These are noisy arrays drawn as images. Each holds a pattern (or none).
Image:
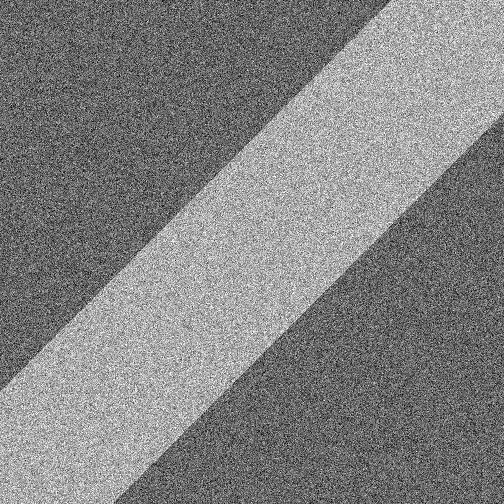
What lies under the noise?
a diagonal band
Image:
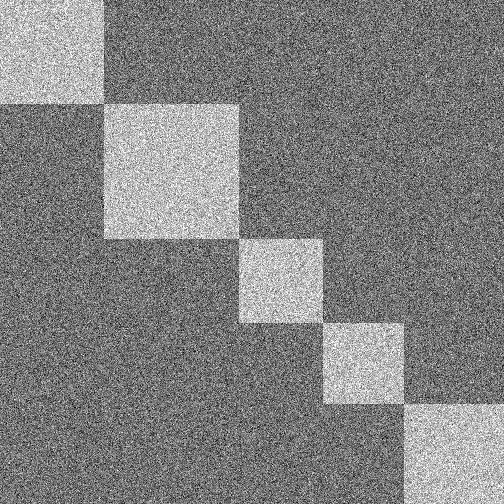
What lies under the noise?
blocks along the diagonal
